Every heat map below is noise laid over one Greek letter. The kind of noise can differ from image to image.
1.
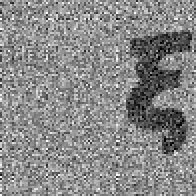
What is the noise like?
low rank plus noise
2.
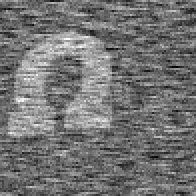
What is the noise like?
streaked along the rows
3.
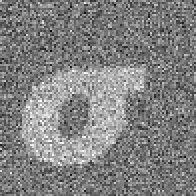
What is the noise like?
low rank plus noise
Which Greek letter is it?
sigma
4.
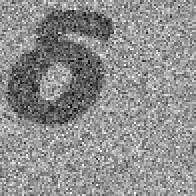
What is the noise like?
independent entries
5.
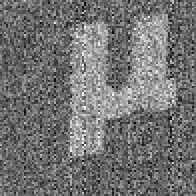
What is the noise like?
columns of uneven size
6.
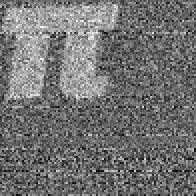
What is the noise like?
rows of uneven size
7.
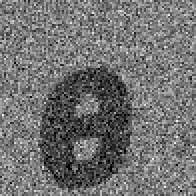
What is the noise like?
independent entries
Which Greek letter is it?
theta
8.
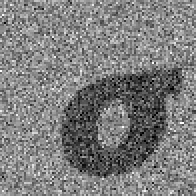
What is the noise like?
independent entries
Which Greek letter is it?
sigma
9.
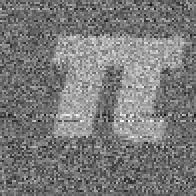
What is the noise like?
rows of uneven size
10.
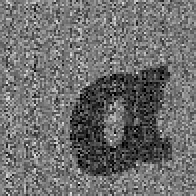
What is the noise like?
columns of uneven size
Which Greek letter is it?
alpha
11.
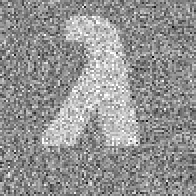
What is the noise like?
low rank plus noise
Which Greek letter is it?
lambda
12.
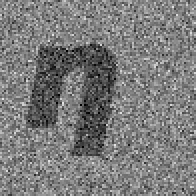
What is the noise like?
independent entries
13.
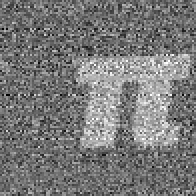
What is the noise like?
rows of uneven size
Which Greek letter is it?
pi
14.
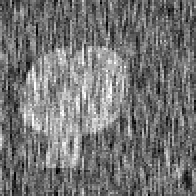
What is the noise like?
streaked along the columns
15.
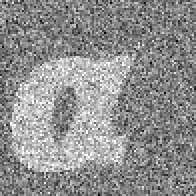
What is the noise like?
independent entries
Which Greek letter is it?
alpha
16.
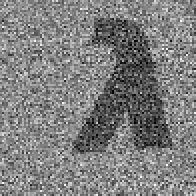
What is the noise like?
low rank plus noise
